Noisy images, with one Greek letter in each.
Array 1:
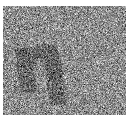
eta
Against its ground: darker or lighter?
darker
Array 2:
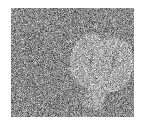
phi
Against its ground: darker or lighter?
lighter
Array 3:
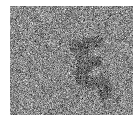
xi
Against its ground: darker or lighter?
darker
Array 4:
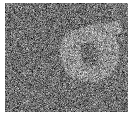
sigma
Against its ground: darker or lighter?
lighter
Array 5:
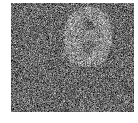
theta
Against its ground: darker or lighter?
lighter
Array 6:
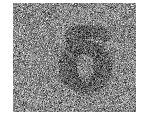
delta
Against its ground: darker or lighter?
darker
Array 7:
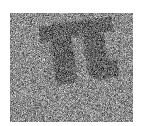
pi
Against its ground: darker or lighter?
darker
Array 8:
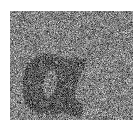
alpha
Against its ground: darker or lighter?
darker
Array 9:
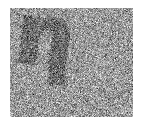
eta
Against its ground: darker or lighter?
darker
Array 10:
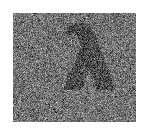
lambda
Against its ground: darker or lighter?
darker
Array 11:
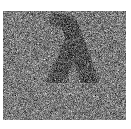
lambda
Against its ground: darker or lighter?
darker
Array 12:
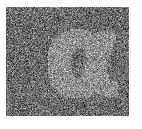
alpha
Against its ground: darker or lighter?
lighter
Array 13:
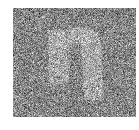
eta
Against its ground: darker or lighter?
lighter
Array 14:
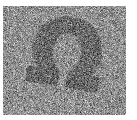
omega
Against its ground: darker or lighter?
darker
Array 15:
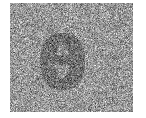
theta
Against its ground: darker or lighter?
darker
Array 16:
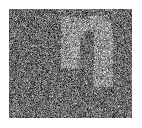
eta
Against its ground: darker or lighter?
lighter
